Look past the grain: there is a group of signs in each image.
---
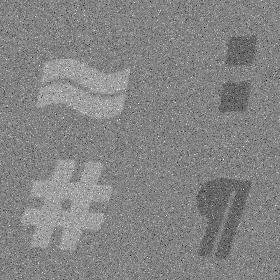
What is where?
top left: light approximately sign; top right: dark colon; bottom left: light hash sign; bottom right: dark pilcrow
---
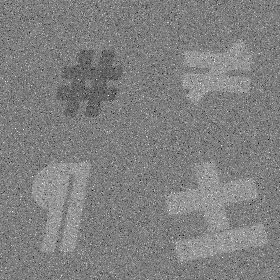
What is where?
top left: dark hash sign; top right: light not-equal sign; bottom left: light pilcrow; bottom right: light plus-minus sign
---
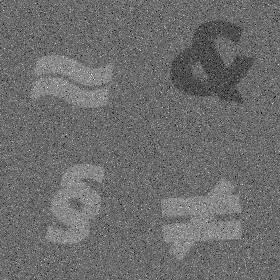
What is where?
top left: light approximately sign; top right: dark ampersand; bottom left: light section sign; bottom right: light not-equal sign
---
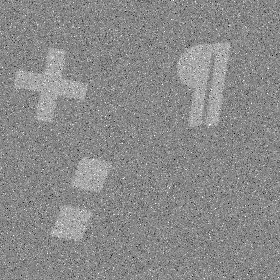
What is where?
top left: light plus sign; top right: light pilcrow; bottom left: light colon
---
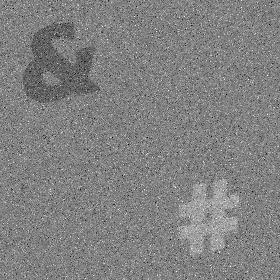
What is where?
top left: dark ampersand; bottom right: light hash sign
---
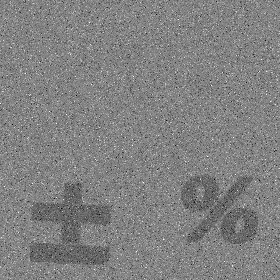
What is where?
bottom left: dark plus-minus sign; bottom right: dark percent sign
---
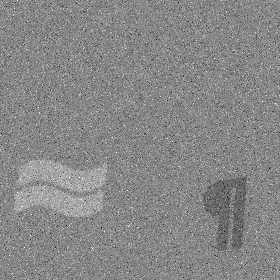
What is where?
bottom left: light approximately sign; bottom right: dark pilcrow
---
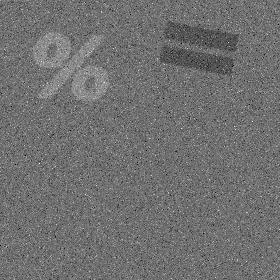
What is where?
top left: light percent sign; top right: dark equals sign
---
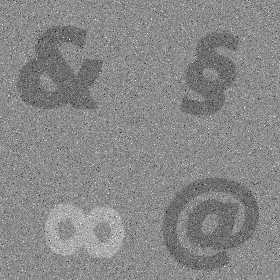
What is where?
top left: dark ampersand; top right: dark section sign; bottom left: light infinity sign; bottom right: dark at sign
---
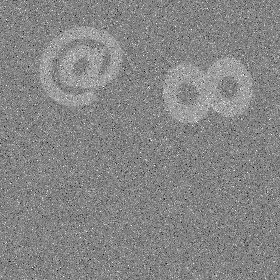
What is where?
top left: light at sign; top right: light infinity sign
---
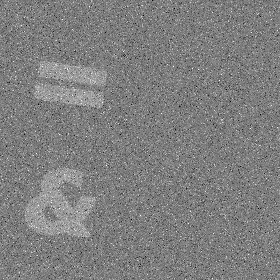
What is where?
top left: light equals sign; bottom left: light ampersand
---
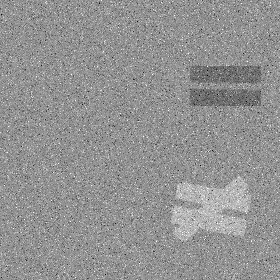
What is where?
top right: dark equals sign; bottom right: light not-equal sign
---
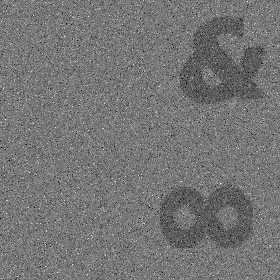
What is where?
top right: dark ampersand; bottom right: dark infinity sign
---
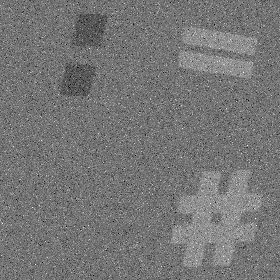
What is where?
top left: dark colon; top right: light equals sign; bottom right: light hash sign
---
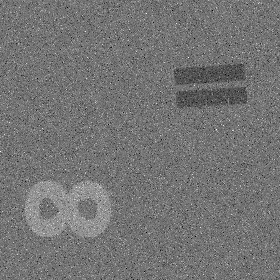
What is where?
top right: dark equals sign; bottom left: light infinity sign
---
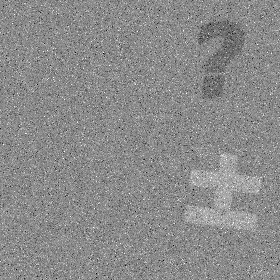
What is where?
top right: dark question mark; bottom right: light plus-minus sign
